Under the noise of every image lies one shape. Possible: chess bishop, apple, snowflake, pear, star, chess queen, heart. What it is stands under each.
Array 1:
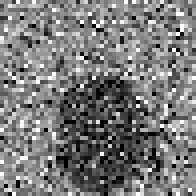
apple
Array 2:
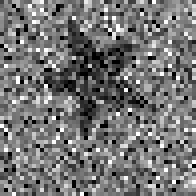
star
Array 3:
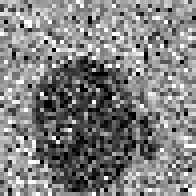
apple
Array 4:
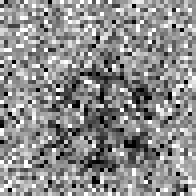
snowflake
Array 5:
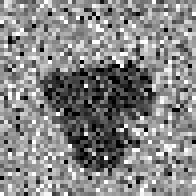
heart
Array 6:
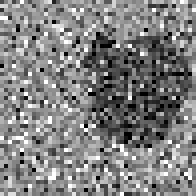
apple
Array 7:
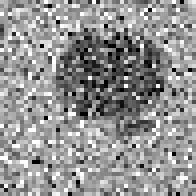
apple
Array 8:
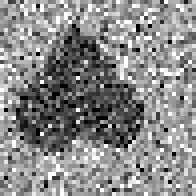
heart
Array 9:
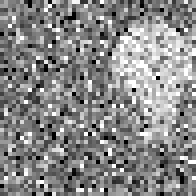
pear
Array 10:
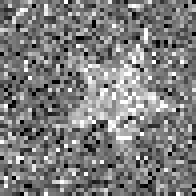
star
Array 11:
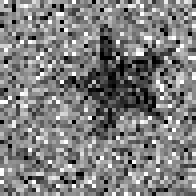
star
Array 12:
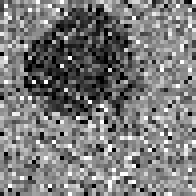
apple
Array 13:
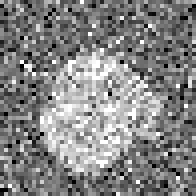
apple
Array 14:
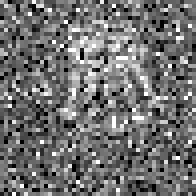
chess queen
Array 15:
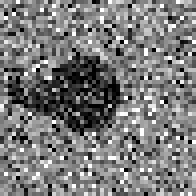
pear
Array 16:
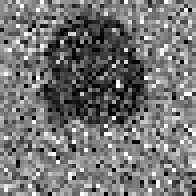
apple
